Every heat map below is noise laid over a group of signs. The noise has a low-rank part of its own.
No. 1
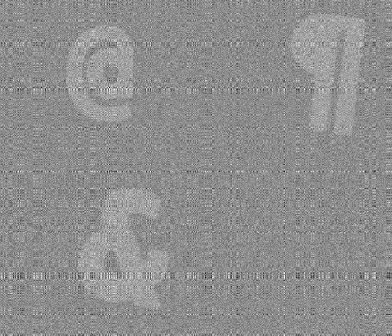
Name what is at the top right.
pilcrow
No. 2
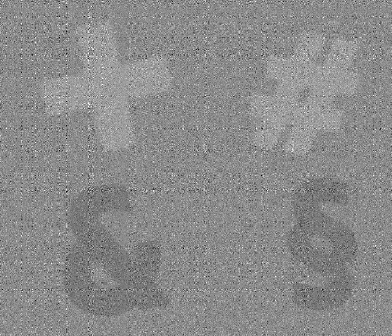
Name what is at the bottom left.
ampersand
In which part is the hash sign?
top right
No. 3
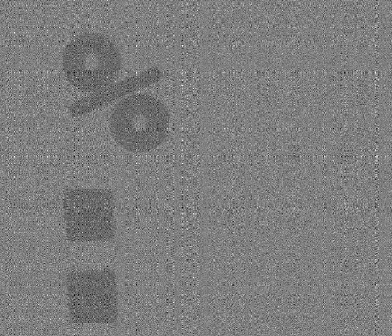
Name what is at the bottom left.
colon
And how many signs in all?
2
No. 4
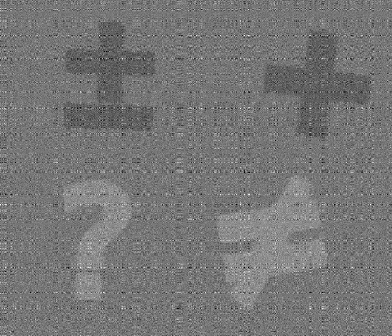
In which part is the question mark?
bottom left
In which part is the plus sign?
top right
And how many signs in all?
4
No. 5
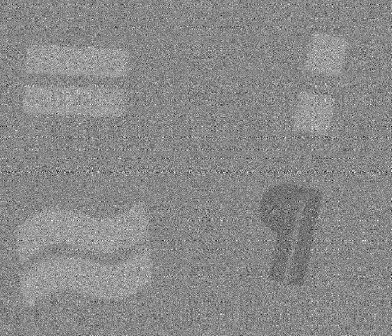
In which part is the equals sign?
top left
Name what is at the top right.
colon
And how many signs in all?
4
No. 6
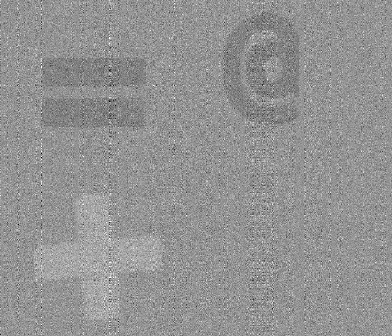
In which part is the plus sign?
bottom left
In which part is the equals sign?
top left
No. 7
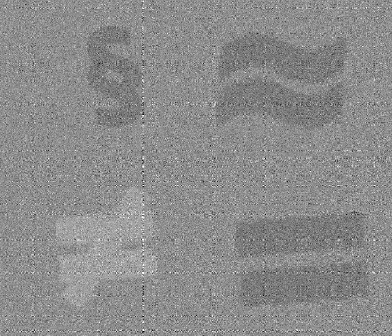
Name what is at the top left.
section sign
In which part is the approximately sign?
top right
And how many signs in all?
4
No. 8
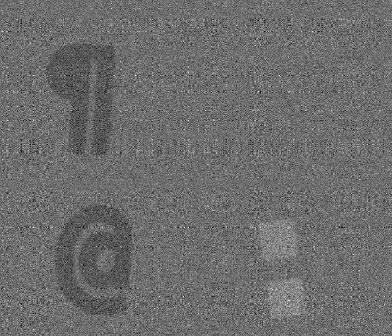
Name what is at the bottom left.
at sign
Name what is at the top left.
pilcrow
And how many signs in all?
3
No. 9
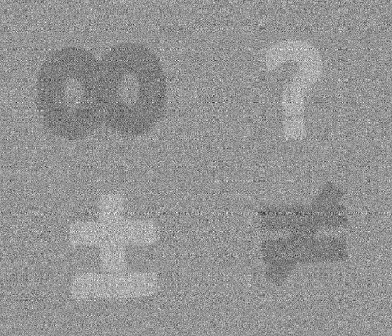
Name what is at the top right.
question mark
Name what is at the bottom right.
not-equal sign
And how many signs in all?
4
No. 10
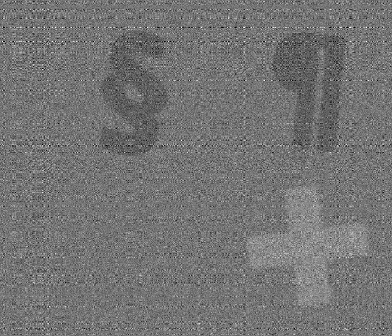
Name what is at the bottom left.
nothing
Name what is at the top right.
pilcrow
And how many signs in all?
3
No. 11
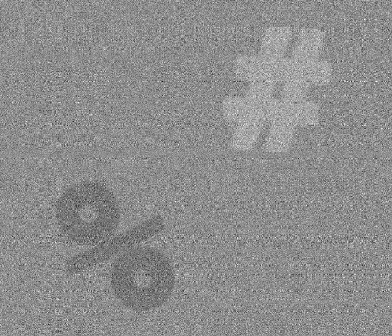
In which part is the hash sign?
top right
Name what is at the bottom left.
percent sign
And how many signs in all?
2
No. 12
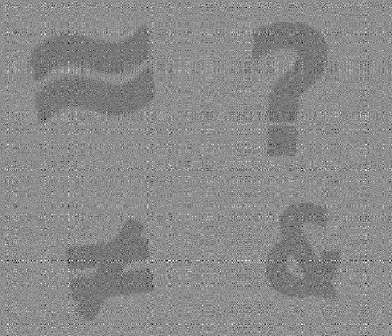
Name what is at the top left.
approximately sign
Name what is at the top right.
question mark
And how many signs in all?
4
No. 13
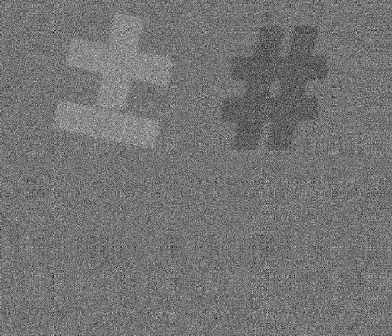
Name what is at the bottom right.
nothing
